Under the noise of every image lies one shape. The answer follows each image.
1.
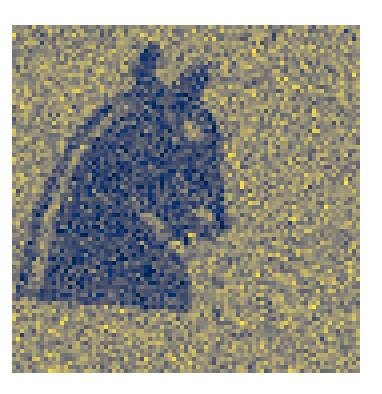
dark chess knight
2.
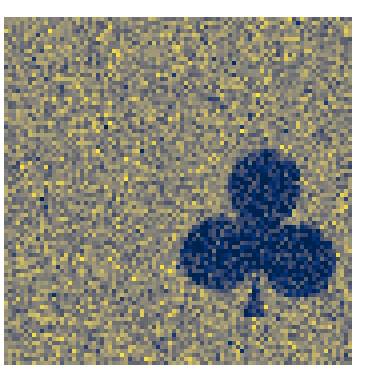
dark club
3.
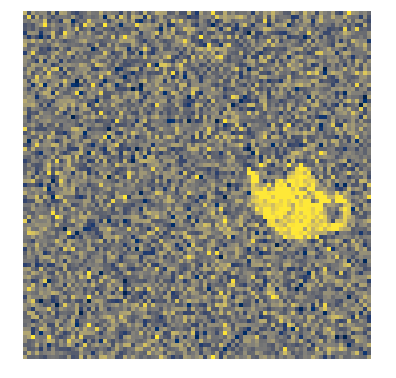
light teapot, middle right
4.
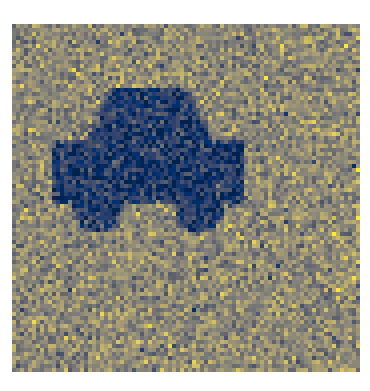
dark car
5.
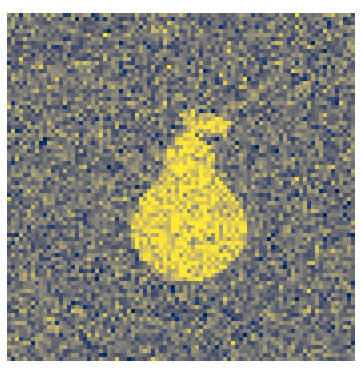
light pear
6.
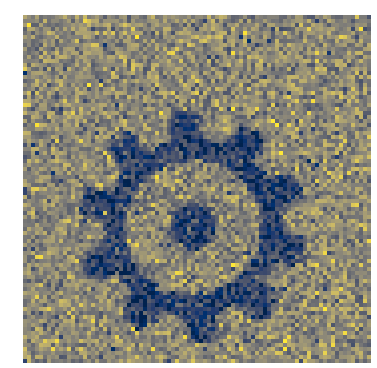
dark gear
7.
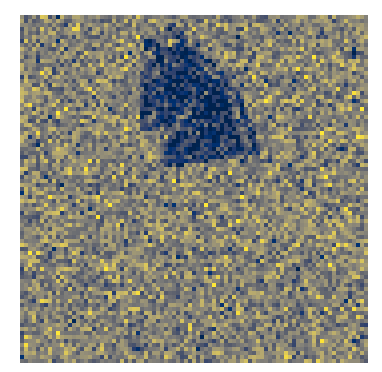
dark chess knight, top middle
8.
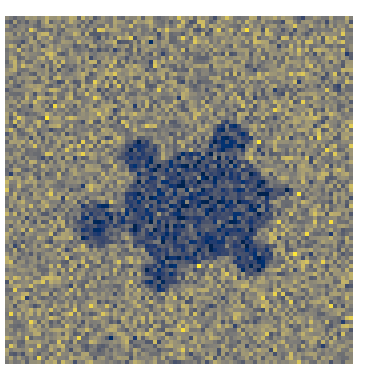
dark turtle
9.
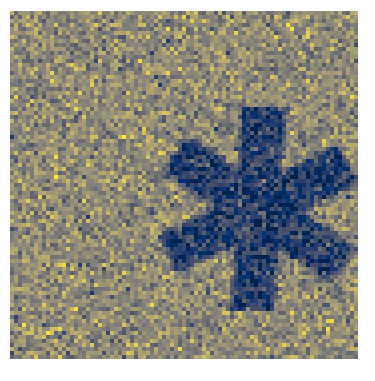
dark asterisk
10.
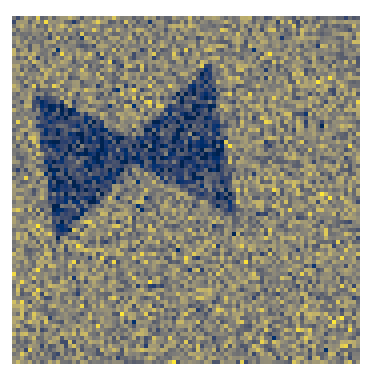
dark bow tie
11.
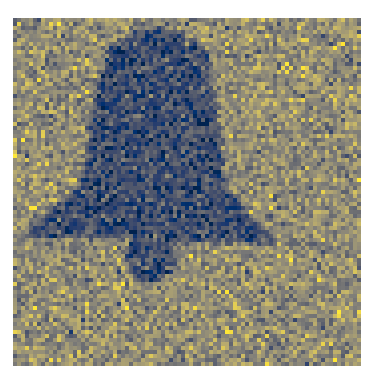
dark bell
